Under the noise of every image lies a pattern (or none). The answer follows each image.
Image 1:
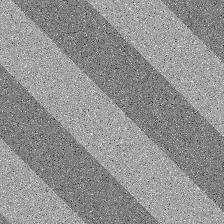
diagonal stripes
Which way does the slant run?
top left to bottom right
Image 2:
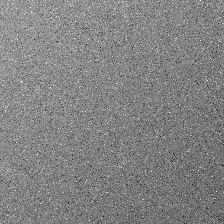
a smooth slope
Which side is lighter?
top left
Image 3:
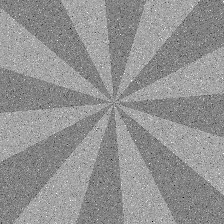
spokes from one point
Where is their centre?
centre
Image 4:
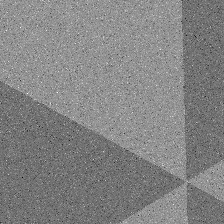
spokes from one point
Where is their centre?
bottom right
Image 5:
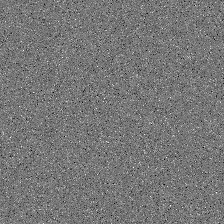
only noise
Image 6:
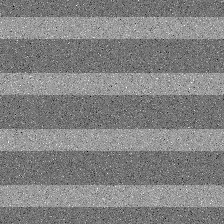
horizontal stripes
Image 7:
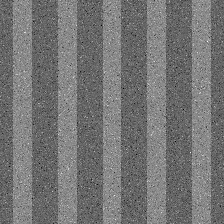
vertical stripes
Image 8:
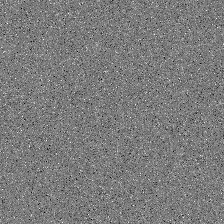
only noise
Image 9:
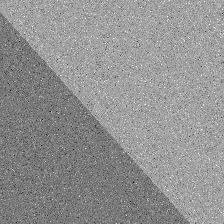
a sharp edge
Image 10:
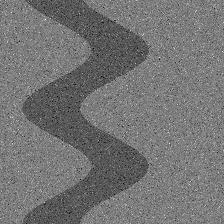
a wavy band
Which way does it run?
top to bottom
